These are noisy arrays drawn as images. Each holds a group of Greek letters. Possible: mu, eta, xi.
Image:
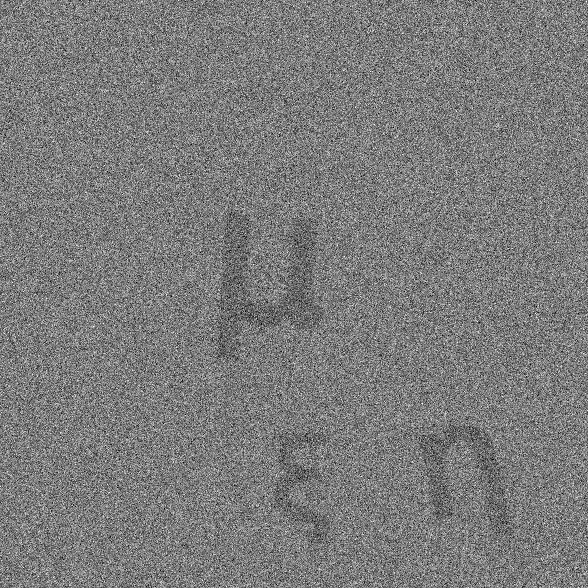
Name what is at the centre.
mu
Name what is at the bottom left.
nothing
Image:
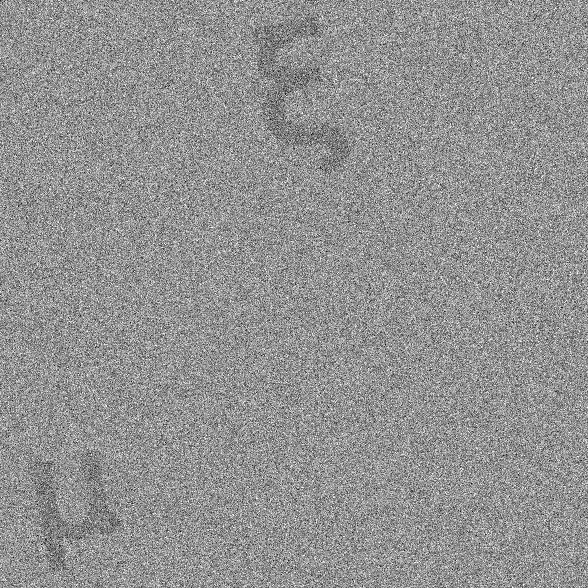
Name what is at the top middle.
xi
